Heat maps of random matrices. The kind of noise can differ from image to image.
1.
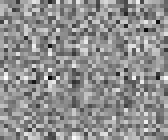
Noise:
low rank plus noise
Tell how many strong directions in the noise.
three or four
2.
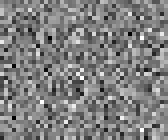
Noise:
low rank plus noise
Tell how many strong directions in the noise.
three or four
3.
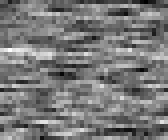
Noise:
streaked along the rows
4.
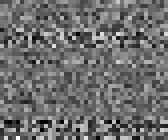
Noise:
rows of uneven size
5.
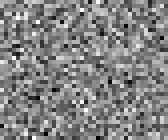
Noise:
independent entries
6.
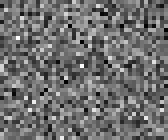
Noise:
independent entries
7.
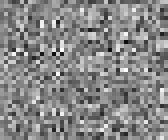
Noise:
low rank plus noise
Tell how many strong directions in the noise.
two
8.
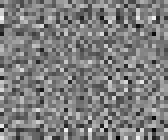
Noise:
low rank plus noise
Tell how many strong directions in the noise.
two
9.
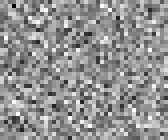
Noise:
independent entries
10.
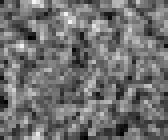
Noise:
blotchy
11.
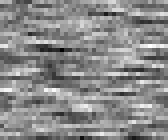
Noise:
streaked along the rows
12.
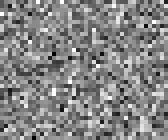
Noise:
independent entries
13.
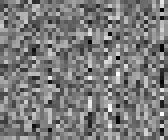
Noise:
columns of uneven size
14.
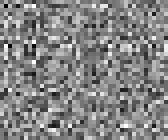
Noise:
low rank plus noise
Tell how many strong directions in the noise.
two
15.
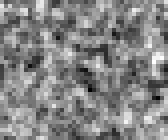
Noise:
blotchy
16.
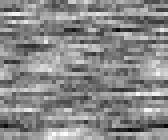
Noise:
streaked along the rows
